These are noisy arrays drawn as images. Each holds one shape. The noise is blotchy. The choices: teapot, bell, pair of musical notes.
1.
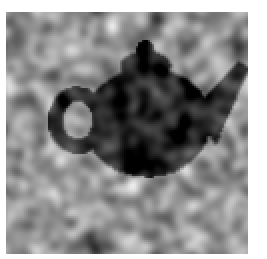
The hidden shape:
teapot
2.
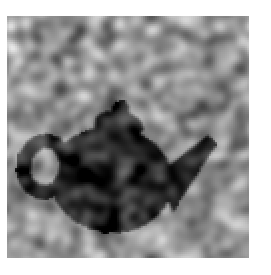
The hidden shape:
teapot
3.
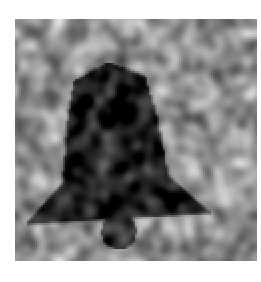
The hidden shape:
bell
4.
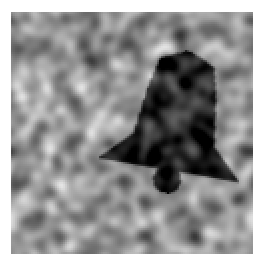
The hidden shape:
bell
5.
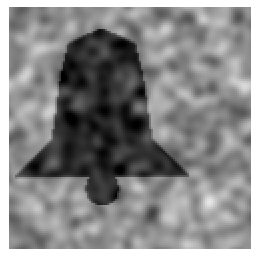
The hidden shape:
bell
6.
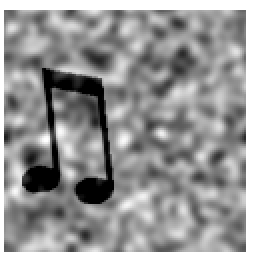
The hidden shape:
pair of musical notes
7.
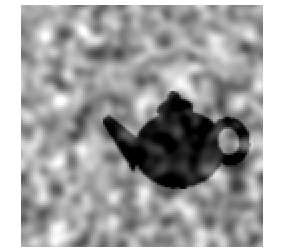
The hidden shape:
teapot
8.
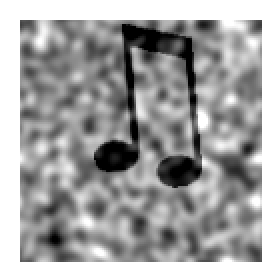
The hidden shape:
pair of musical notes
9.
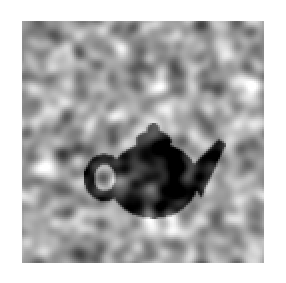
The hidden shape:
teapot
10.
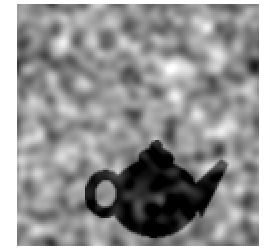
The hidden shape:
teapot
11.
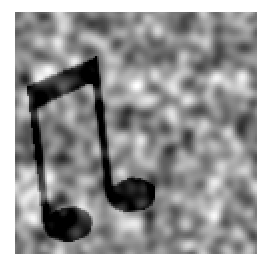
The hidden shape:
pair of musical notes
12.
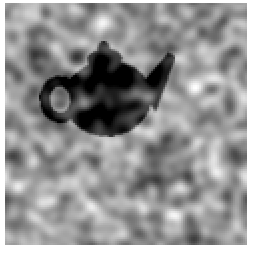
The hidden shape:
teapot
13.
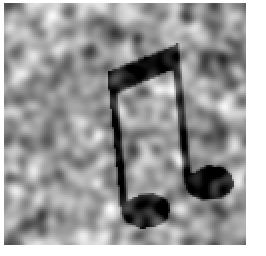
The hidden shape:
pair of musical notes
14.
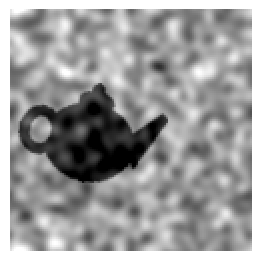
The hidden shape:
teapot
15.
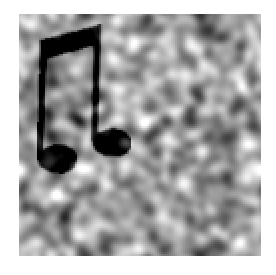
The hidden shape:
pair of musical notes
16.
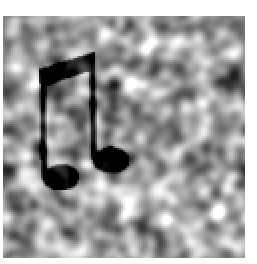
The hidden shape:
pair of musical notes
